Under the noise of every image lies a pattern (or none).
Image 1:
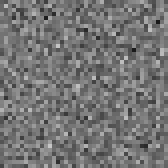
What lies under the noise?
only noise
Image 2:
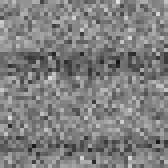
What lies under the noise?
bands of rows
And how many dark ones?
2
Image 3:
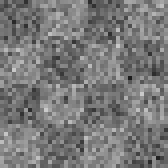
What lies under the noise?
a checkerboard
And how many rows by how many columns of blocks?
4 by 4
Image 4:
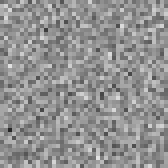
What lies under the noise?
only noise
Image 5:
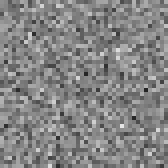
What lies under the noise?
only noise
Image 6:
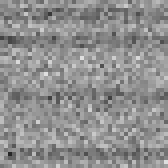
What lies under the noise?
bands of rows
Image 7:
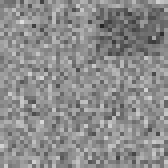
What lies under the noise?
one block
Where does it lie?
top right
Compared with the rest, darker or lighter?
darker
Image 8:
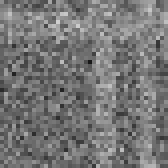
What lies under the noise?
bands of rows crossing bands of columns
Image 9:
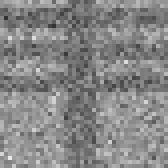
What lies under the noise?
bands of rows crossing bands of columns
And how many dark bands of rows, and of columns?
3 and 1
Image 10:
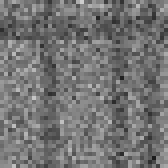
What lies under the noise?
bands of rows crossing bands of columns
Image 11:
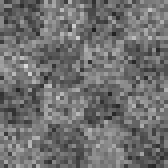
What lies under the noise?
a checkerboard
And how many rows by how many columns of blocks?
4 by 4
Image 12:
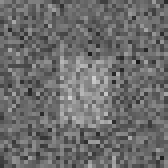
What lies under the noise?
one block
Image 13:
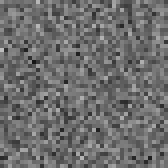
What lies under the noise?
only noise
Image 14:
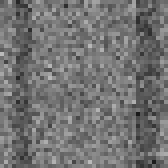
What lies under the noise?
bands of columns
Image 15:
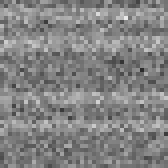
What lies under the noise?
bands of rows
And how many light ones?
4
